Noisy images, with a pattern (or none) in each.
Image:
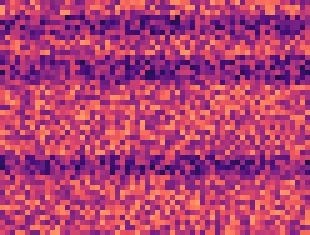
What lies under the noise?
bands of rows
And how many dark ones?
3
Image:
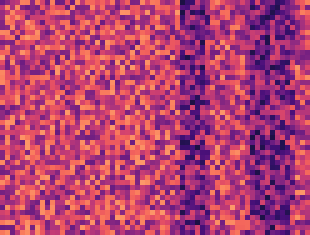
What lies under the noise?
bands of columns
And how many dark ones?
2
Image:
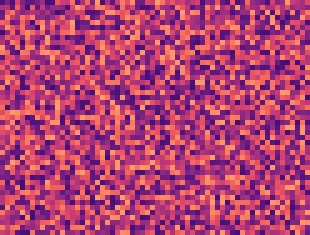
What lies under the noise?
only noise
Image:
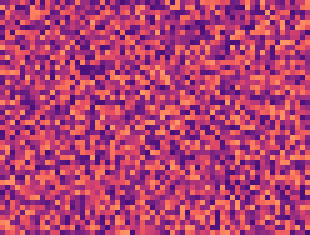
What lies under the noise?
only noise
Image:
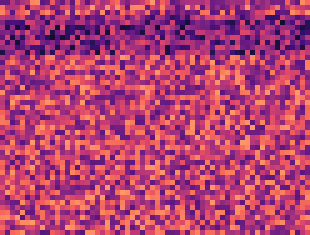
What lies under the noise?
one band of rows
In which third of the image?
top
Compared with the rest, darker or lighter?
darker
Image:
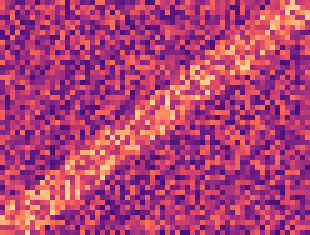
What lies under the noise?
a diagonal band
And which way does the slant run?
bottom left to top right
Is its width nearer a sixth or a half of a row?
a sixth
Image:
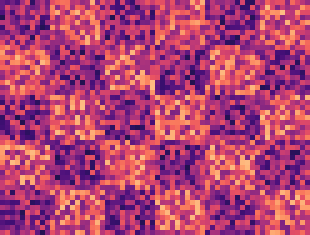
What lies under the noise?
a checkerboard
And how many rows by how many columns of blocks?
5 by 6
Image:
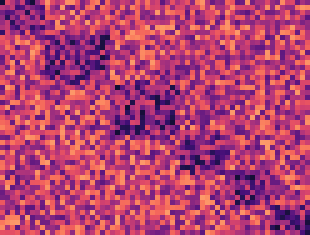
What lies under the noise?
blocks along the diagonal
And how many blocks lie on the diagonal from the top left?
6
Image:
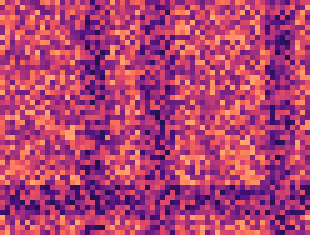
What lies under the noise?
bands of rows crossing bands of columns
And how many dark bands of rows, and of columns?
1 and 3
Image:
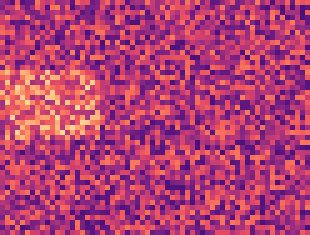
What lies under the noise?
one block
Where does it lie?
middle left
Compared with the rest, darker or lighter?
lighter
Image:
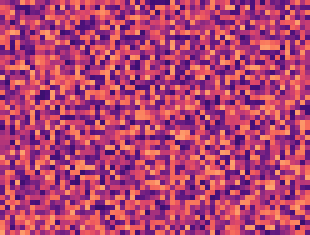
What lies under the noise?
only noise
